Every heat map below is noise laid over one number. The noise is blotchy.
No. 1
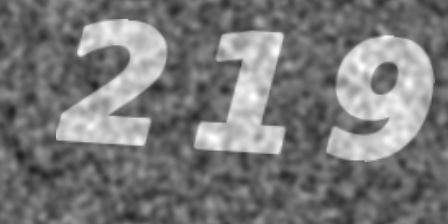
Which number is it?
219
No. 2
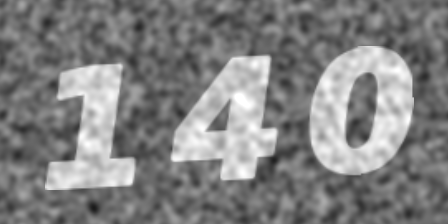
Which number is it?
140
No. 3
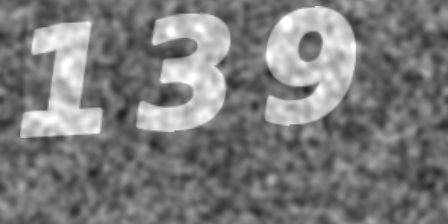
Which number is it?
139
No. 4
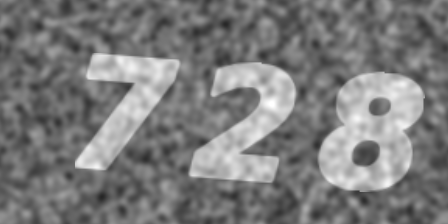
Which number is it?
728
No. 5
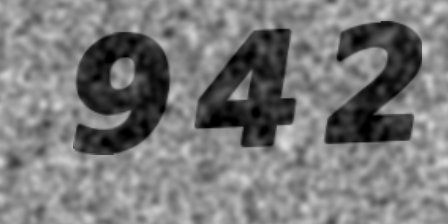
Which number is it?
942
